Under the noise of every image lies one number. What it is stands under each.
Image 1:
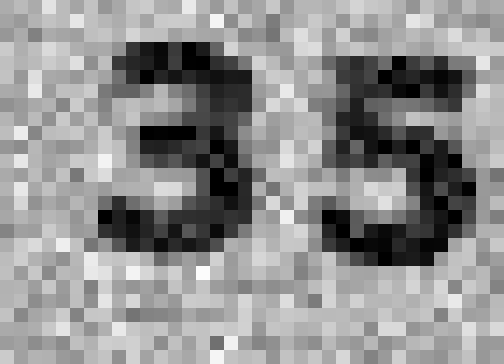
35
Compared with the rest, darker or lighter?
darker
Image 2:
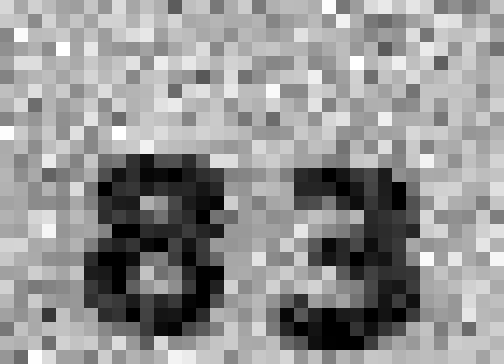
83
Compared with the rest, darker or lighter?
darker
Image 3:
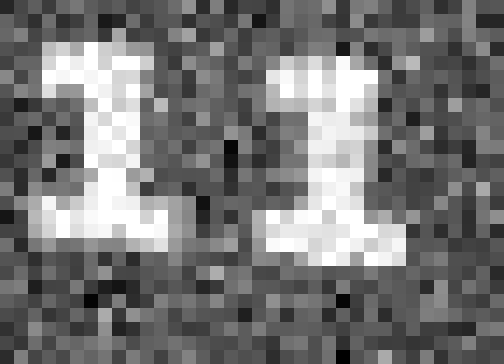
11
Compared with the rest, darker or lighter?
lighter
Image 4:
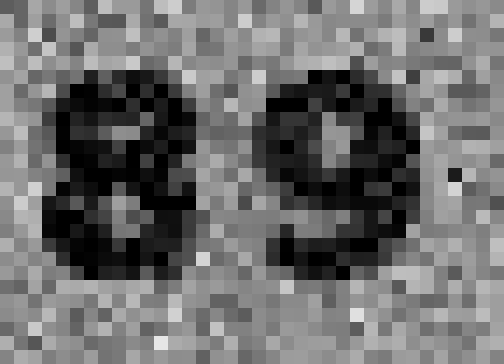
89
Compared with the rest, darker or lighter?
darker
